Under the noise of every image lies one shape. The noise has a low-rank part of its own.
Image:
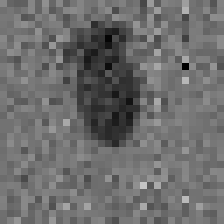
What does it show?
dark footprint
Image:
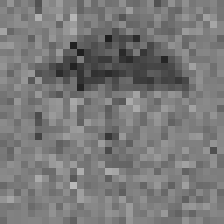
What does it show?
dark umbrella
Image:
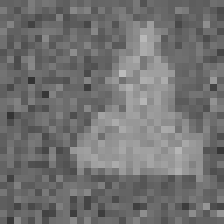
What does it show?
light chess pawn
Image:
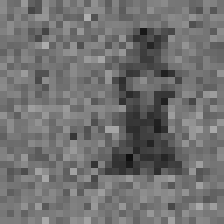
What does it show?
dark chess bishop
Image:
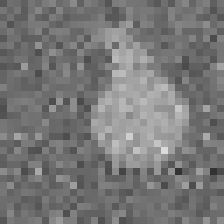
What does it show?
light pear
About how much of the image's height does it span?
two thirds
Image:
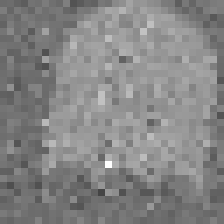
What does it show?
light ghost
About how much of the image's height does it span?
nearly all
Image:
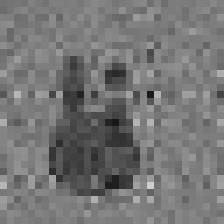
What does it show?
dark rabbit's head
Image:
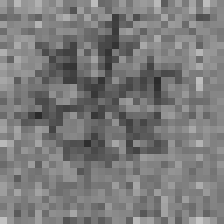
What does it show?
dark snowflake
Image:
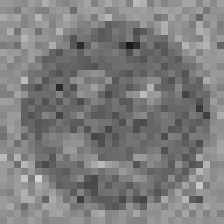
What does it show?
dark smiling face
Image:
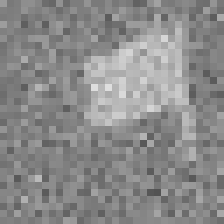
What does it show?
light flag
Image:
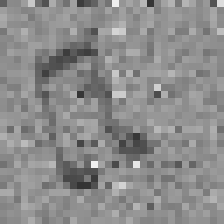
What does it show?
dark pair of musical notes
